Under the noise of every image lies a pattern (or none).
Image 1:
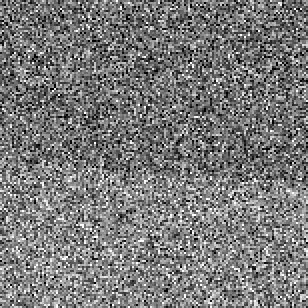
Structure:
a sharp edge
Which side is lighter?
bottom
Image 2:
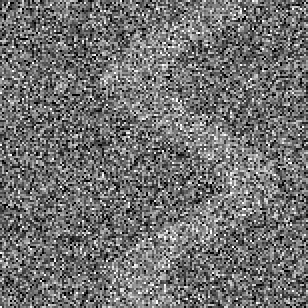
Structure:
a wavy band
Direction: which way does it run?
top to bottom
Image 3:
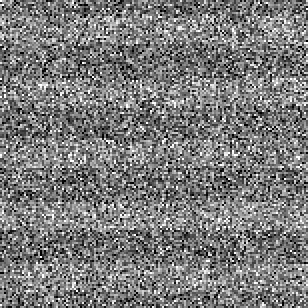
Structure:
horizontal stripes
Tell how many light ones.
5
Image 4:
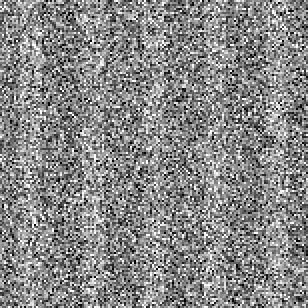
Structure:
vertical stripes
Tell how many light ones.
5
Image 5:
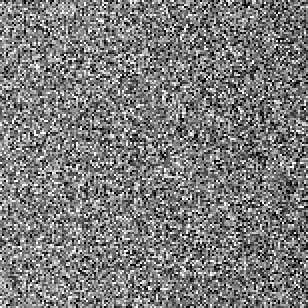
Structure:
a smooth slope
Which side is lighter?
left
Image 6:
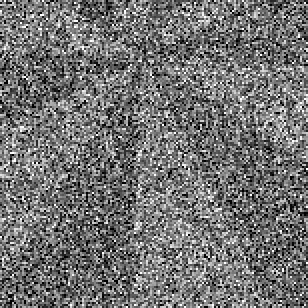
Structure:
spokes from one point
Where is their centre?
top middle
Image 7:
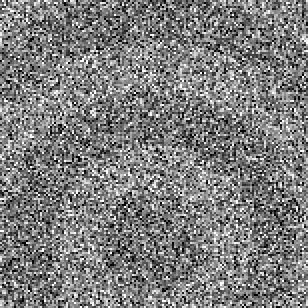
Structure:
rings round one point
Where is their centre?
bottom middle
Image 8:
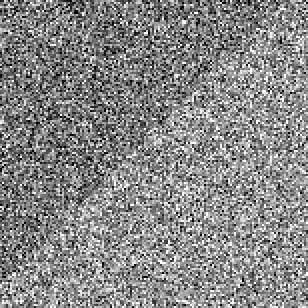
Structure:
a sharp edge
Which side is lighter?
bottom right
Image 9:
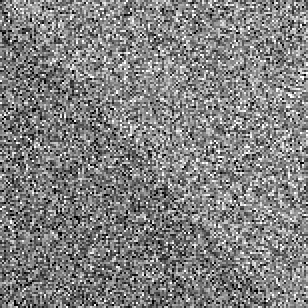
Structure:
a sharp edge
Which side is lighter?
top right
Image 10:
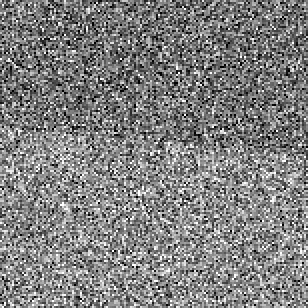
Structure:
a sharp edge
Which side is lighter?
bottom
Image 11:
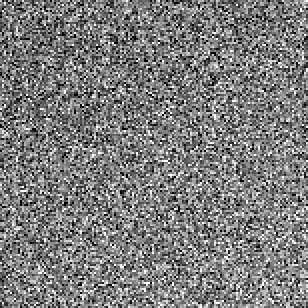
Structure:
a smooth slope
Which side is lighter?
bottom right
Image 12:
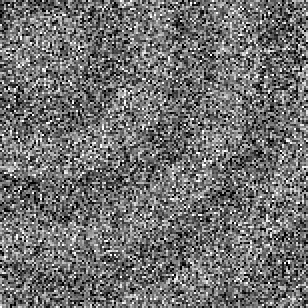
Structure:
rings round one point
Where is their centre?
top left
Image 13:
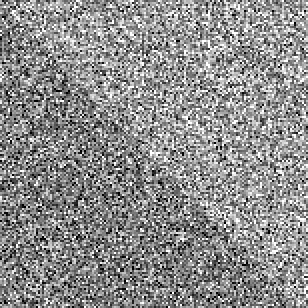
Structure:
a sharp edge
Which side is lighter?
top right
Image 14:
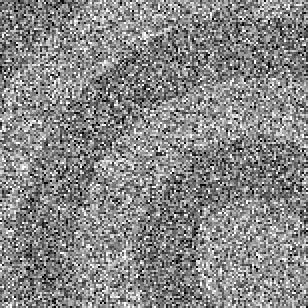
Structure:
rings round one point
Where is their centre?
bottom right
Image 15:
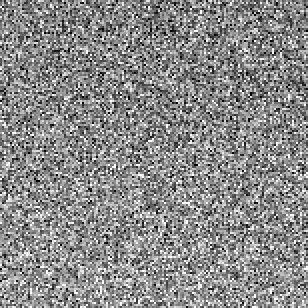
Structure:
a smooth slope
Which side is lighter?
bottom
